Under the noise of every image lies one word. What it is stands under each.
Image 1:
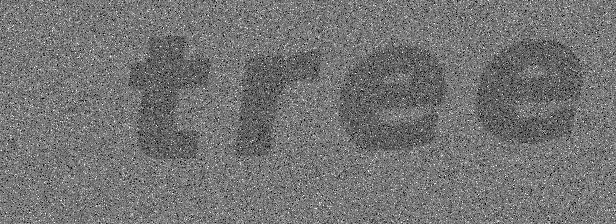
tree
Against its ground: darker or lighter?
darker
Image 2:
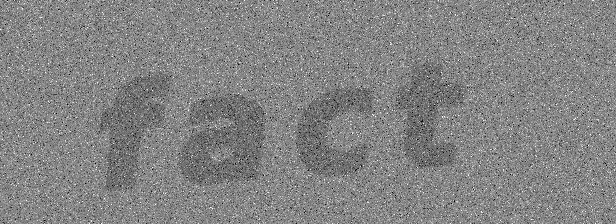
fact
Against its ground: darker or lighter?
darker
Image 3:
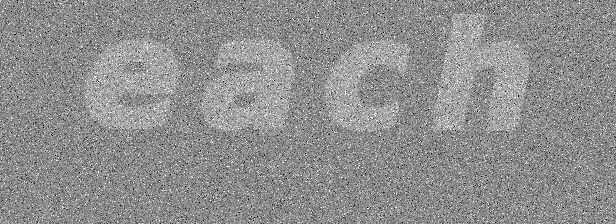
each
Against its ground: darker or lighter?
lighter
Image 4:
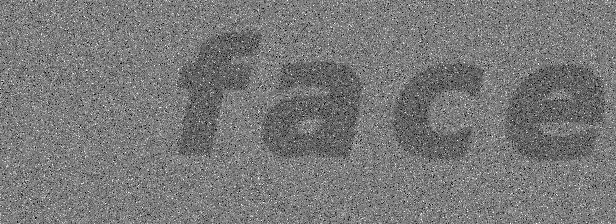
face
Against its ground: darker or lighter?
darker
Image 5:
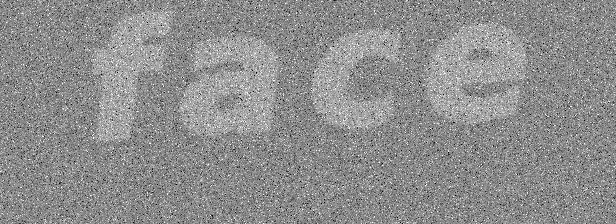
face
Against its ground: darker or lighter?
lighter
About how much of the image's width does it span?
two thirds
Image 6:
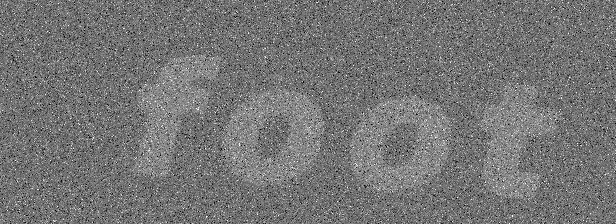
foot
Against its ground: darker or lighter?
lighter
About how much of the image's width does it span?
two thirds
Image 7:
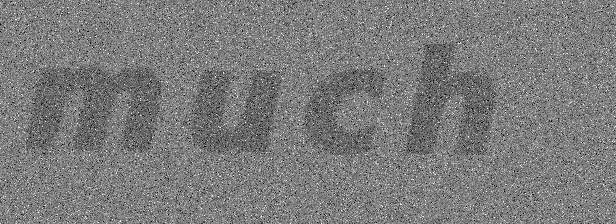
much
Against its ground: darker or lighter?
darker
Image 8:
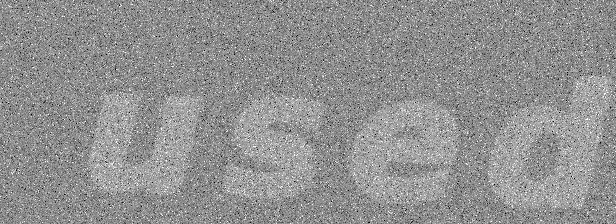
used
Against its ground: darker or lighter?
lighter
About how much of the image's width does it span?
nearly all
